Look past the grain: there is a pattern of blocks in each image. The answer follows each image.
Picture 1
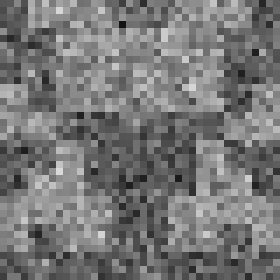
left and right mirror each other
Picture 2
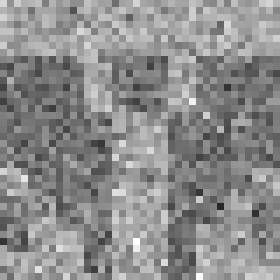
left and right mirror each other
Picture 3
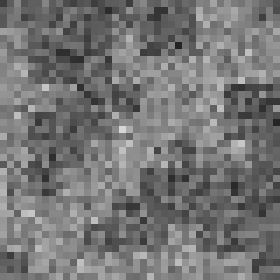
mirrored about the diagonal from the bottom left
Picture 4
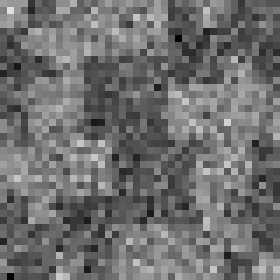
the same after a half turn
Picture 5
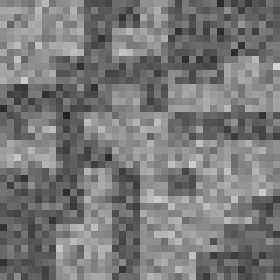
mirrored about the diagonal from the top left
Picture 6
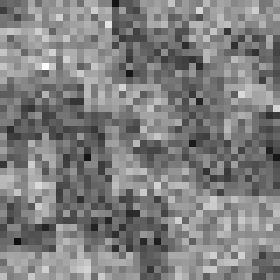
the same after a half turn
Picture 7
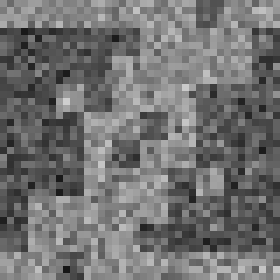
the same after a half turn
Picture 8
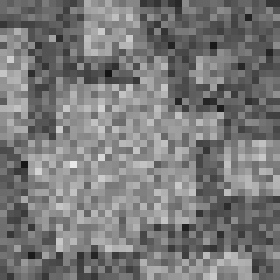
mirrored about the diagonal from the bottom left
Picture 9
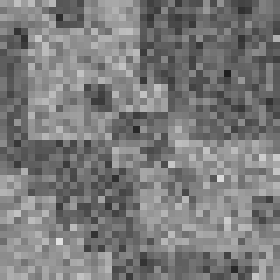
mirrored about the diagonal from the bottom left
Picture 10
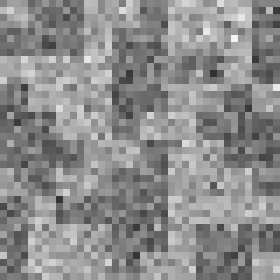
the same after a half turn
